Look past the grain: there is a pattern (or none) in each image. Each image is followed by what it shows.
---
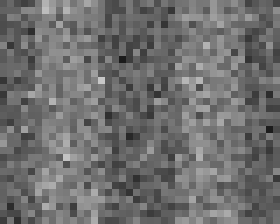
vertical stripes
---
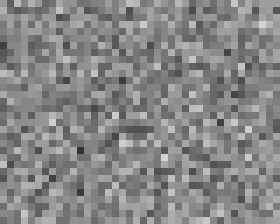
only noise
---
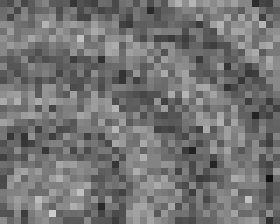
rings round one point
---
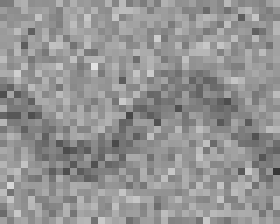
a wavy band
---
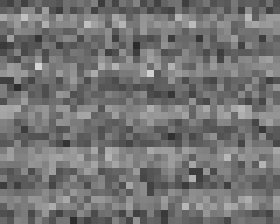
horizontal stripes
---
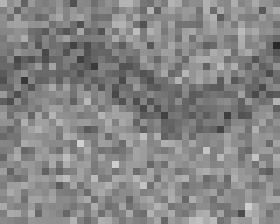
a wavy band
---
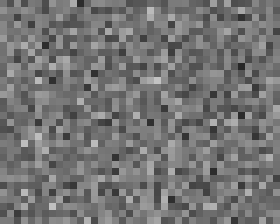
only noise
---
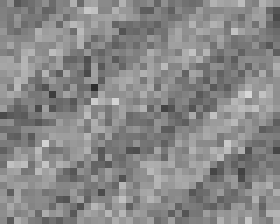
diagonal stripes
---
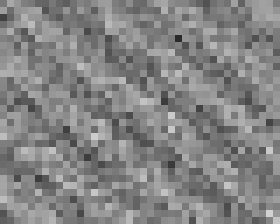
diagonal stripes
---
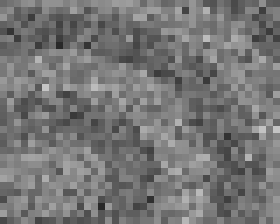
rings round one point
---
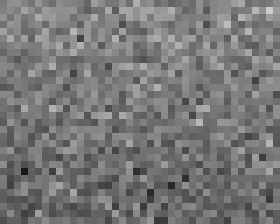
a smooth slope
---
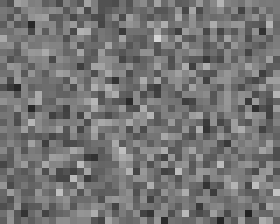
only noise
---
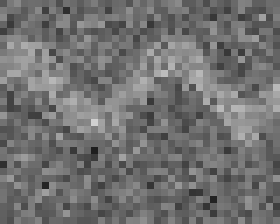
a wavy band
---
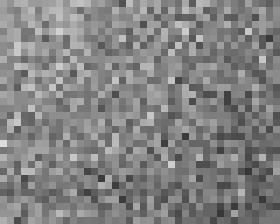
a smooth slope
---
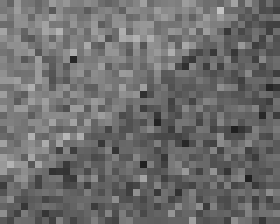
a sharp edge
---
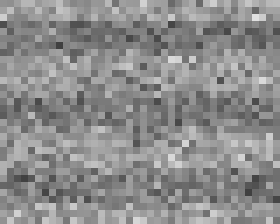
horizontal stripes
